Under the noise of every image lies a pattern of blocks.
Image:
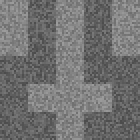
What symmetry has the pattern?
left and right mirror each other
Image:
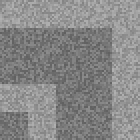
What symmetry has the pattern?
mirrored about the diagonal from the bottom left
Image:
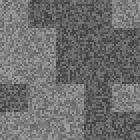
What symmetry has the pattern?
no symmetry
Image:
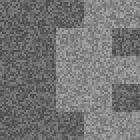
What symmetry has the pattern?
top and bottom mirror each other
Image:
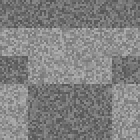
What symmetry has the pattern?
left and right mirror each other
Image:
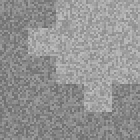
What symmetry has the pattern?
mirrored about the diagonal from the bottom left
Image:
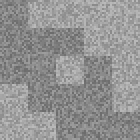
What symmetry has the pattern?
mirrored about the diagonal from the bottom left
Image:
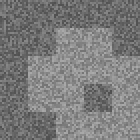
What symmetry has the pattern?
mirrored about the diagonal from the top left
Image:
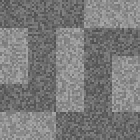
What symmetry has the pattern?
the same after a half turn
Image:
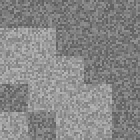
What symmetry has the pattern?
mirrored about the diagonal from the bottom left
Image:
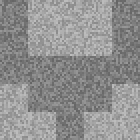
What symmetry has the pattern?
left and right mirror each other
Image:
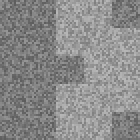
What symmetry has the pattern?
top and bottom mirror each other
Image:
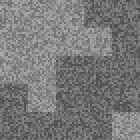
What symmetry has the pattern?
mirrored about the diagonal from the top left
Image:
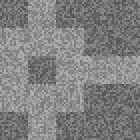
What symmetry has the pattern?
top and bottom mirror each other
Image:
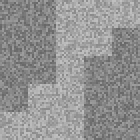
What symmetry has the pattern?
the same after a half turn
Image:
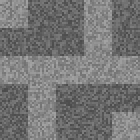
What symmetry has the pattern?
the same after a half turn
